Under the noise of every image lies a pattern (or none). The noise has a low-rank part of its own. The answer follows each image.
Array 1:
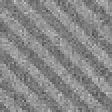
diagonal stripes
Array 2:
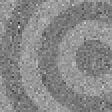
rings round one point
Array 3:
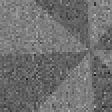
spokes from one point
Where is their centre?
middle right
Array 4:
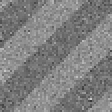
diagonal stripes
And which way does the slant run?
bottom left to top right
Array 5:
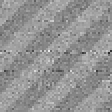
diagonal stripes
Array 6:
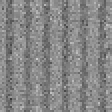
vertical stripes
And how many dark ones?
6
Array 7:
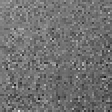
a smooth slope
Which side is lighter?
top left
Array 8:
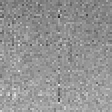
a smooth slope
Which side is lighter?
bottom
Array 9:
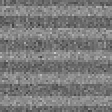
horizontal stripes
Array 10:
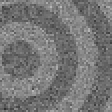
rings round one point
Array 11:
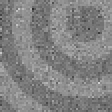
rings round one point
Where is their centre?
top right
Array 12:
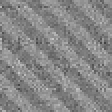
diagonal stripes
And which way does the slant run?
top left to bottom right
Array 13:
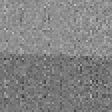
a sharp edge
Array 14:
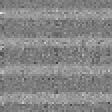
horizontal stripes
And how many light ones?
4
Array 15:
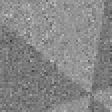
spokes from one point
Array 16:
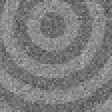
rings round one point
